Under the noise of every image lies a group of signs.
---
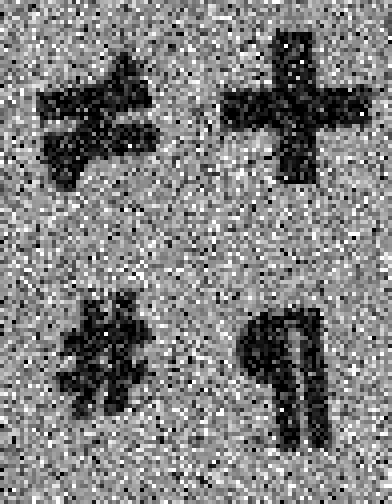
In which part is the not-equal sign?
top left
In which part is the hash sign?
bottom left
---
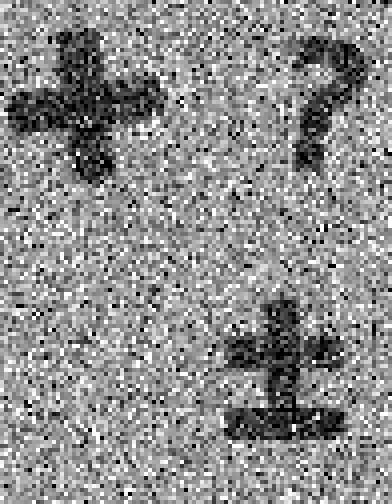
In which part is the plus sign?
top left
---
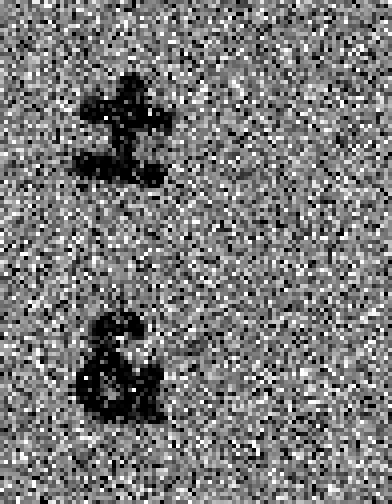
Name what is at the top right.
nothing
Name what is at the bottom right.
nothing
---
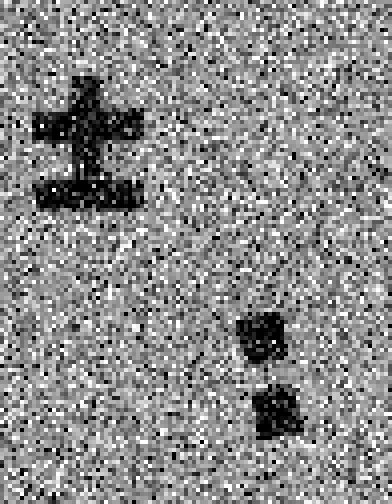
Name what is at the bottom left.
nothing
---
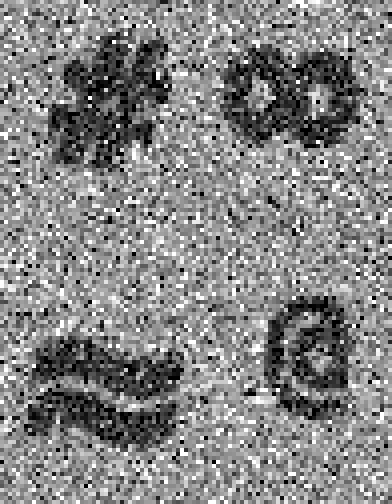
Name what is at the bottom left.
approximately sign
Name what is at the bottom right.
at sign
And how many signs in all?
4
